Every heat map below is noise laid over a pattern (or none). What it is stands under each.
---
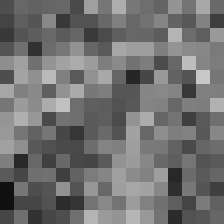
spokes from one point
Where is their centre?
top right
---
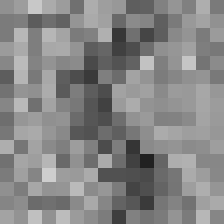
a wavy band
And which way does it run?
top to bottom
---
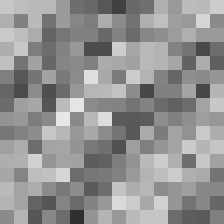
diagonal stripes
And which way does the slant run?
bottom left to top right
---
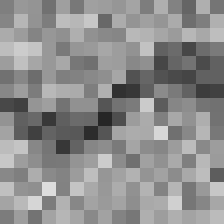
a wavy band
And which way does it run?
left to right
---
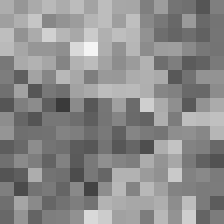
spokes from one point
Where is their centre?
middle right
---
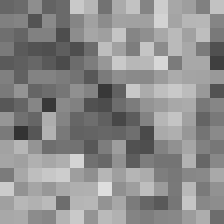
spokes from one point
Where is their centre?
bottom right
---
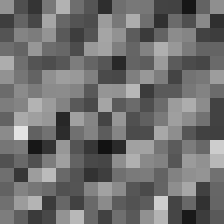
diagonal stripes
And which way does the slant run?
bottom left to top right
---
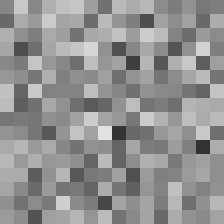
only noise
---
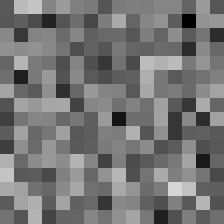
only noise
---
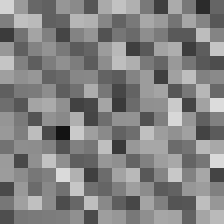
diagonal stripes
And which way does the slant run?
top left to bottom right
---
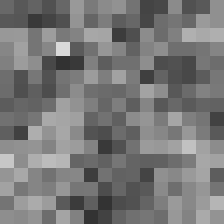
spokes from one point
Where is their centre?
top middle
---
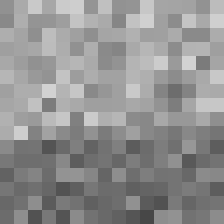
a sharp edge
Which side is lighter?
top
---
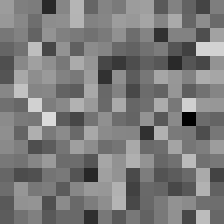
only noise
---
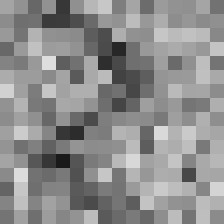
a wavy band
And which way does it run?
top to bottom
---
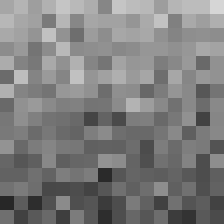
a smooth slope
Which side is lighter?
top
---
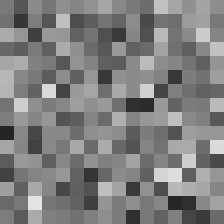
only noise
